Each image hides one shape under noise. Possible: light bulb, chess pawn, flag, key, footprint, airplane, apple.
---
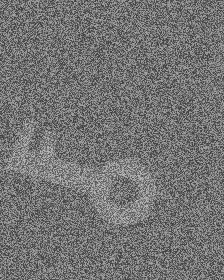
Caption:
light key
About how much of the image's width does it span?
two thirds
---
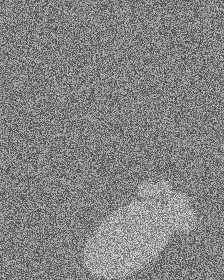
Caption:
light footprint
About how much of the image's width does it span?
half
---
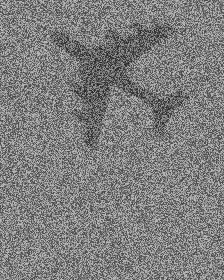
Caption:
dark airplane
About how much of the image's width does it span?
two thirds
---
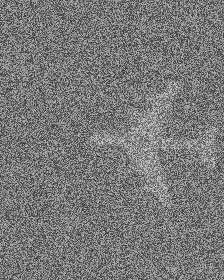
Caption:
light airplane
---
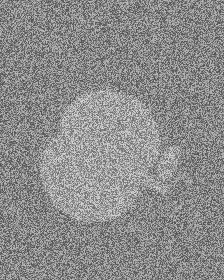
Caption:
light apple
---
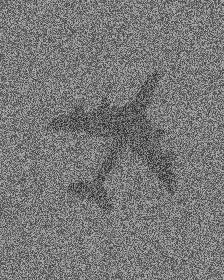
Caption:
dark airplane
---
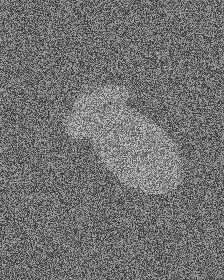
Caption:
light footprint
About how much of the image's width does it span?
half
